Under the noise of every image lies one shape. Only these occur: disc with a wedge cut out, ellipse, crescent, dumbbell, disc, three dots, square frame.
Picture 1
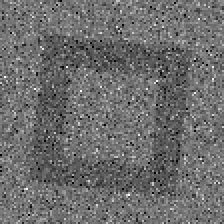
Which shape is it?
square frame
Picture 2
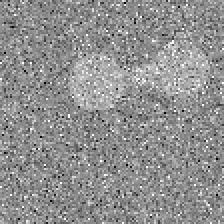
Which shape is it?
dumbbell
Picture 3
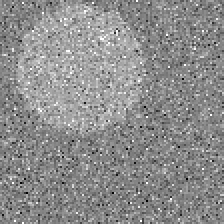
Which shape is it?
disc
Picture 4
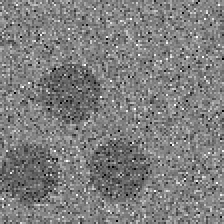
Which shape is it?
three dots
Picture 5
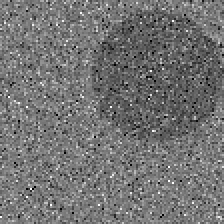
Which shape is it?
disc
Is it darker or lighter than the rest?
darker
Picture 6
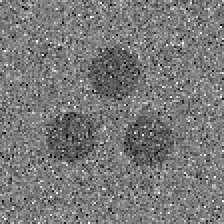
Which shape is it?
three dots
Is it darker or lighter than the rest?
darker
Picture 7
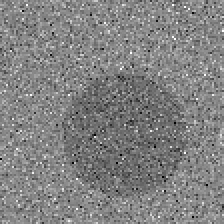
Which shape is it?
disc
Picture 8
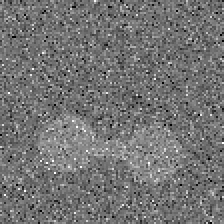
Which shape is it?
dumbbell
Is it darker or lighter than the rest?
lighter
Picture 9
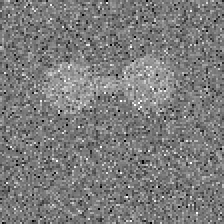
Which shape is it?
dumbbell
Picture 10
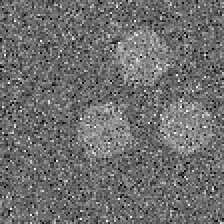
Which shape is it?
three dots
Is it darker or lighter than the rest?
lighter
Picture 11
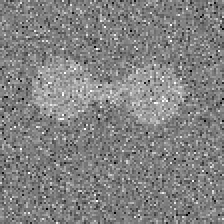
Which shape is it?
dumbbell
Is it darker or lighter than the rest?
lighter
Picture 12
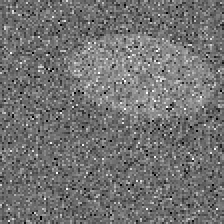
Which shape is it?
ellipse
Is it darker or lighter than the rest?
lighter
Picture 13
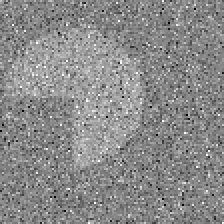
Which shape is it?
disc with a wedge cut out
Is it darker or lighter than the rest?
lighter
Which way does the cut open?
down and left
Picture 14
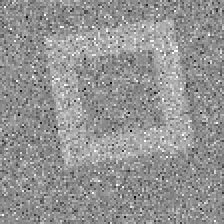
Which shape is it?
square frame
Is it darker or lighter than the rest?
lighter
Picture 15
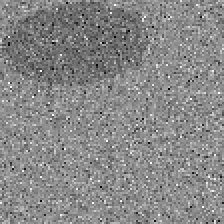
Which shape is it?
ellipse
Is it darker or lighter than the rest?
darker
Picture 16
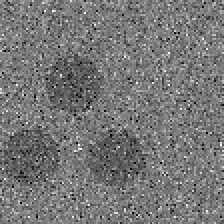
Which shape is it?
three dots
